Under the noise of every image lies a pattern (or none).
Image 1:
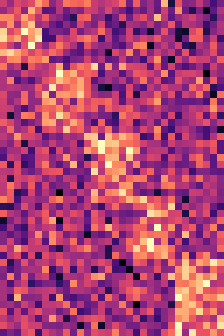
blocks along the diagonal
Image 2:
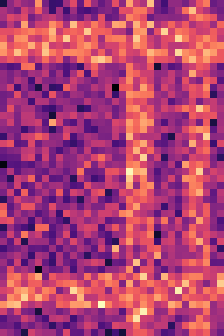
bands of rows crossing bands of columns
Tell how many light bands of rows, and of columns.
2 and 2
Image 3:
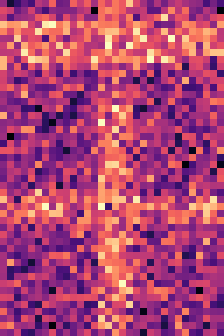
bands of rows crossing bands of columns
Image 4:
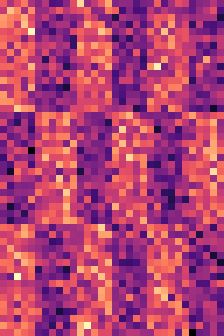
a checkerboard
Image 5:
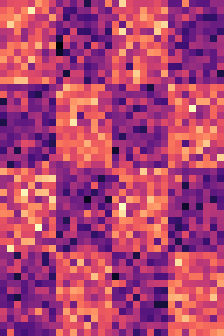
a checkerboard
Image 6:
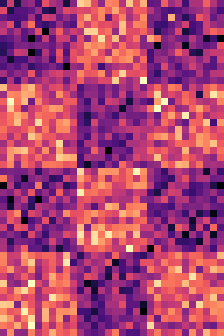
a checkerboard
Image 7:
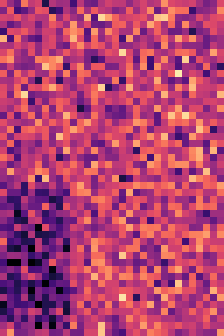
one block
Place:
bottom left
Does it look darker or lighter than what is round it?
darker
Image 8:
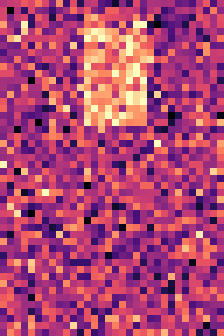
one block
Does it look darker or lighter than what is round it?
lighter
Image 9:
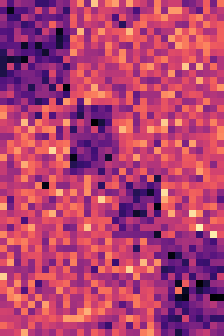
blocks along the diagonal
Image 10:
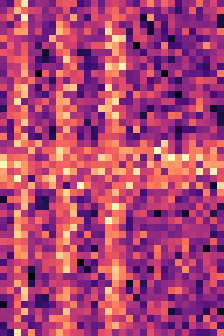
bands of rows crossing bands of columns
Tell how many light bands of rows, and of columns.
1 and 3
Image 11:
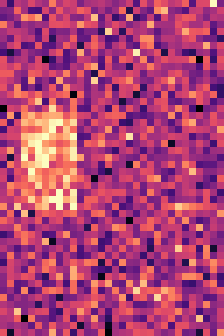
one block
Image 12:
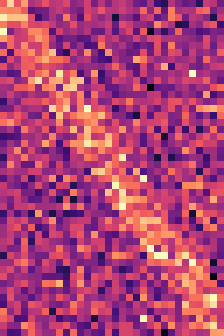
a diagonal band
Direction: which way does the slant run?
top left to bottom right
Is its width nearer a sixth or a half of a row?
a sixth
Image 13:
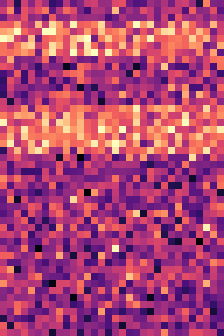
bands of rows
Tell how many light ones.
2
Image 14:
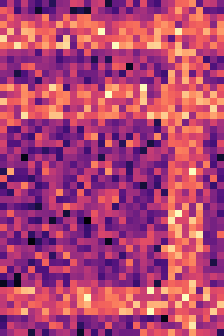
bands of rows crossing bands of columns
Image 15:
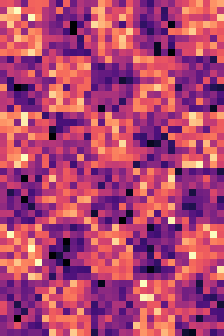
a checkerboard
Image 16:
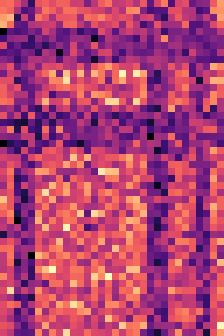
bands of rows crossing bands of columns
